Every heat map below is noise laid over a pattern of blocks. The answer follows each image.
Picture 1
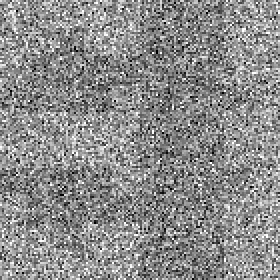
top and bottom mirror each other
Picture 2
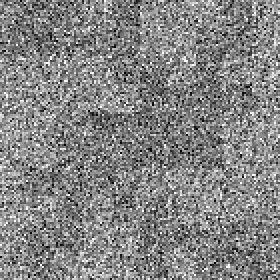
the same after a half turn
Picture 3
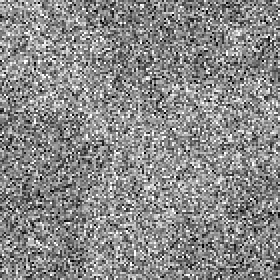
mirrored about the diagonal from the top left
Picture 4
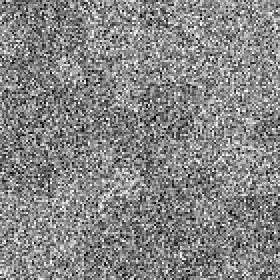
mirrored about the diagonal from the bottom left
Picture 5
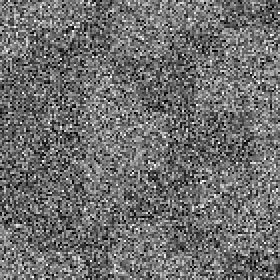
top and bottom mirror each other
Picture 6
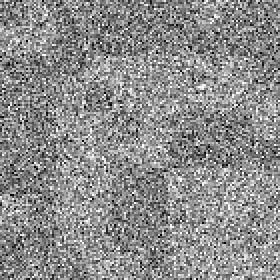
mirrored about the diagonal from the top left
